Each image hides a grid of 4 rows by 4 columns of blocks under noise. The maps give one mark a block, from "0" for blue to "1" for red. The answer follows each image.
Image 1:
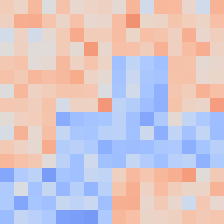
1 1 1 1
1 1 0 1
1 0 0 0
0 0 1 1
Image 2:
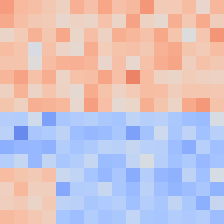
1 1 1 1
1 1 1 1
0 0 0 0
1 0 0 0
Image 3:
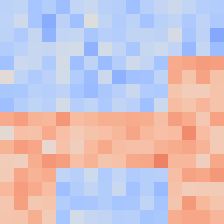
0 0 0 0
0 0 0 1
1 1 1 1
1 0 0 1
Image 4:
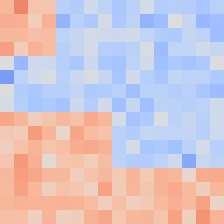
1 0 0 0
0 0 0 0
1 1 0 0
1 1 1 1
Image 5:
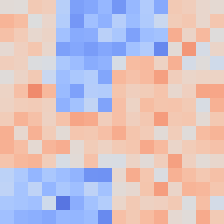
1 0 0 1
1 0 1 1
1 1 1 1
0 0 1 1
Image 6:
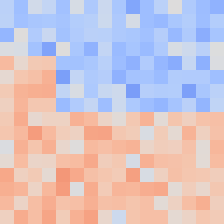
0 0 0 0
1 0 0 0
1 1 1 1
1 1 1 1
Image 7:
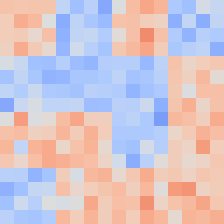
1 0 1 0
0 0 0 1
1 1 0 1
0 1 1 1
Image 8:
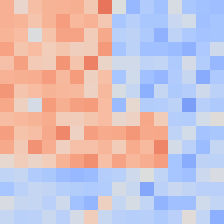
1 1 0 0
1 1 0 0
1 1 1 0
0 0 0 0
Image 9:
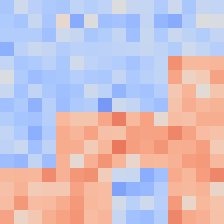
0 0 0 0
0 0 0 1
0 1 1 1
1 1 0 1
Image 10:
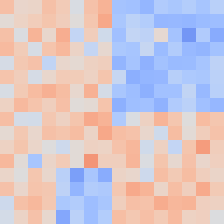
1 1 0 0
1 1 0 0
1 1 1 1
1 0 1 1
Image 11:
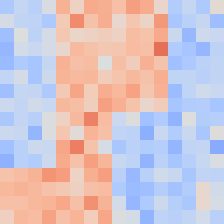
0 1 1 0
0 1 1 0
0 1 0 0
1 1 0 0
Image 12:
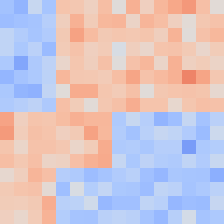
0 1 1 1
0 1 1 1
1 1 0 0
1 0 0 0
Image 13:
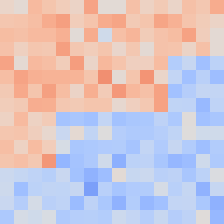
1 1 1 1
1 1 1 0
1 0 0 0
0 0 0 0
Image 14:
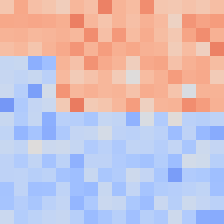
1 1 1 1
0 1 1 1
0 0 0 0
0 0 0 0
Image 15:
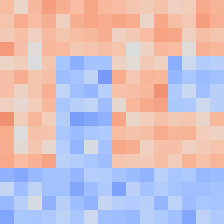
1 1 1 1
1 0 1 0
1 0 1 1
0 0 0 0
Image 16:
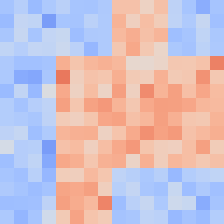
0 0 1 0
0 1 1 1
0 1 1 1
0 1 0 0
